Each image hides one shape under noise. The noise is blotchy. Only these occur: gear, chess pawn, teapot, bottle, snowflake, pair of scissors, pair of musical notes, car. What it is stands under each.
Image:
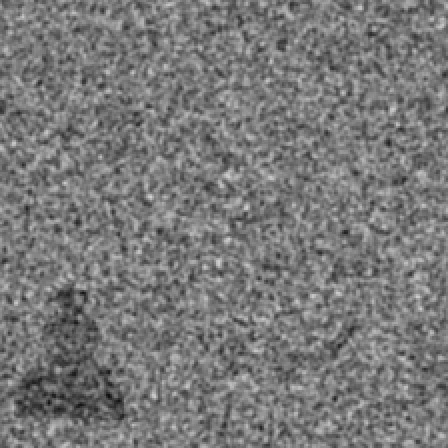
chess pawn
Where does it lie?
bottom left
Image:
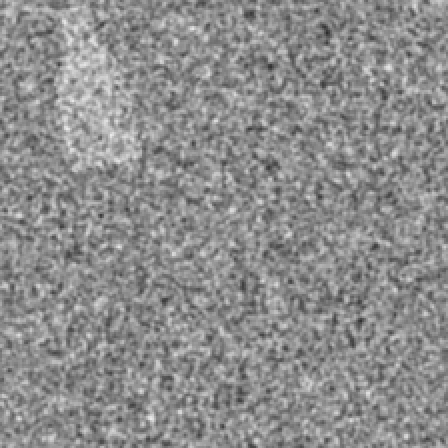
bottle
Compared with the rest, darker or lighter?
lighter
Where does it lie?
top left
